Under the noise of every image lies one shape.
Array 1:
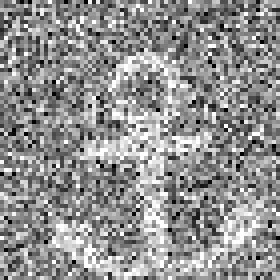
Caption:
light anchor
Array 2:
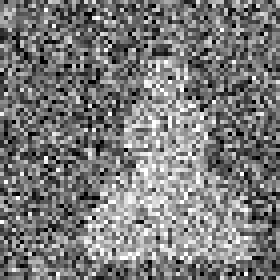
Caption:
light chess pawn
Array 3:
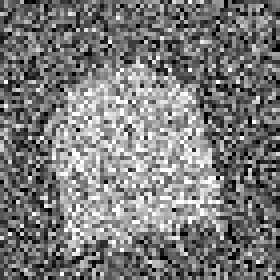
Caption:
light ghost
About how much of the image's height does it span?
two thirds
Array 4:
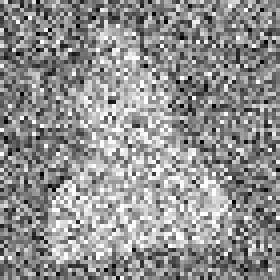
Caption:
light chess pawn
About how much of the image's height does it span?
nearly all
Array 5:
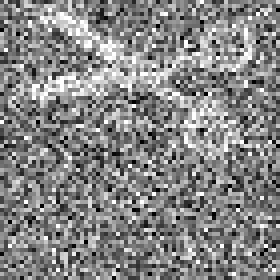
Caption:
light pair of scissors
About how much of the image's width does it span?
nearly all
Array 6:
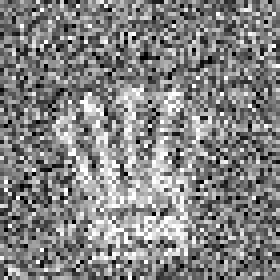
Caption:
light chess queen
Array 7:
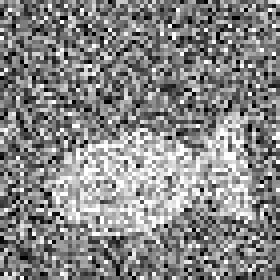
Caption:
light fish
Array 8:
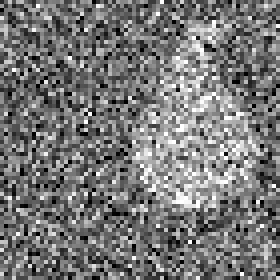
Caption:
light pear
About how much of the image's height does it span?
two thirds
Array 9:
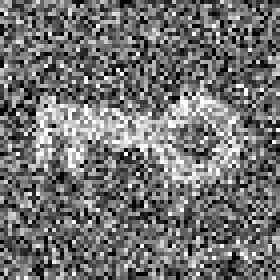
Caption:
light key
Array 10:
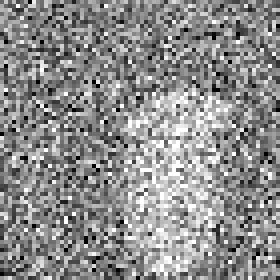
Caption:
light footprint
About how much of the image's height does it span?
two thirds
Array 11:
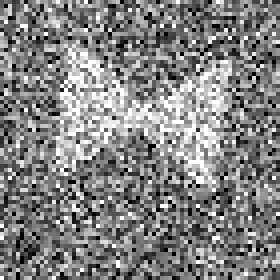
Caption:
light bow tie
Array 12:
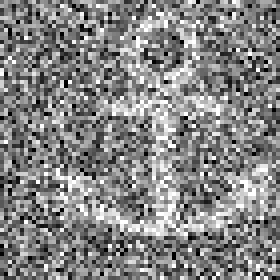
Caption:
light anchor
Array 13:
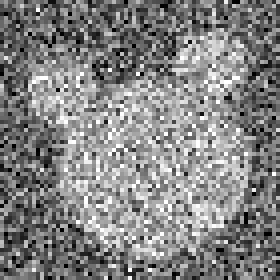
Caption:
light bear's head
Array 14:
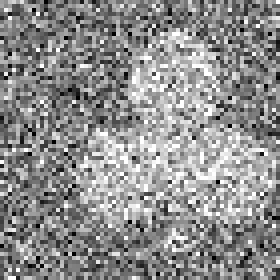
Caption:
light club
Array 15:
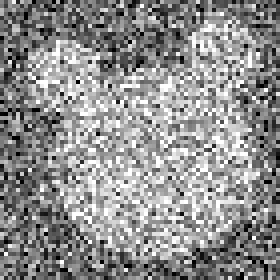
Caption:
light bear's head
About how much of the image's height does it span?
nearly all
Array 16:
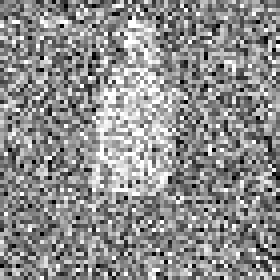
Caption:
light bottle
